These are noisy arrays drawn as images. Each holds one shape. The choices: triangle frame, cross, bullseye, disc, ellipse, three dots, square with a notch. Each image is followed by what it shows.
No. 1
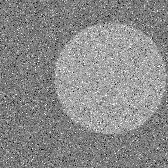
disc
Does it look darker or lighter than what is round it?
lighter
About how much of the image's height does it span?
two thirds
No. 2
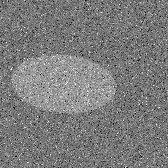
ellipse
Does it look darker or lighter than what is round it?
lighter
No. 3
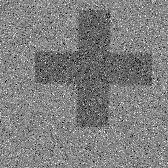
cross
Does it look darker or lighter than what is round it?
darker
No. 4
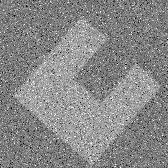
square with a notch
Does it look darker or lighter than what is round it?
lighter
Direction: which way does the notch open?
up and right
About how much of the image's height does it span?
nearly all
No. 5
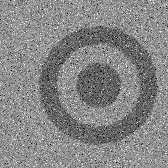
bullseye
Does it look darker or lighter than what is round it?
darker
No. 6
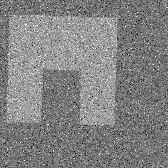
square with a notch
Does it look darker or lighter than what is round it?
lighter
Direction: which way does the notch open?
down
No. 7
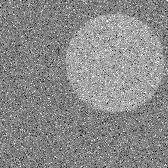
disc
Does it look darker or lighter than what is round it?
lighter
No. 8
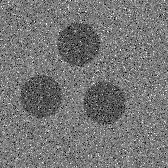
three dots
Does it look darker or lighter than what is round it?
darker
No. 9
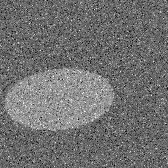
ellipse
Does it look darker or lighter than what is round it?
lighter
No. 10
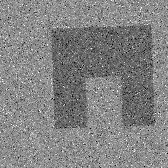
square with a notch
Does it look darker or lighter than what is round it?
darker
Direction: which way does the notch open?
down
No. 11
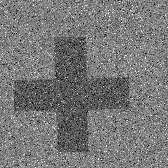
cross
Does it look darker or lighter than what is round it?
darker
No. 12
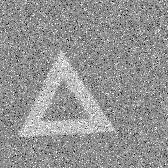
triangle frame
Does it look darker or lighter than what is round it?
lighter
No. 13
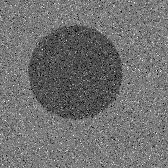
disc
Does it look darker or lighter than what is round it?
darker
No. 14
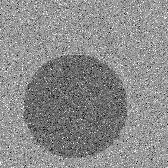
disc
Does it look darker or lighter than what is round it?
darker
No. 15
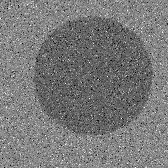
disc
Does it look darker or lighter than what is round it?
darker
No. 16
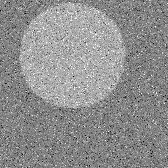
disc
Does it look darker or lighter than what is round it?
lighter
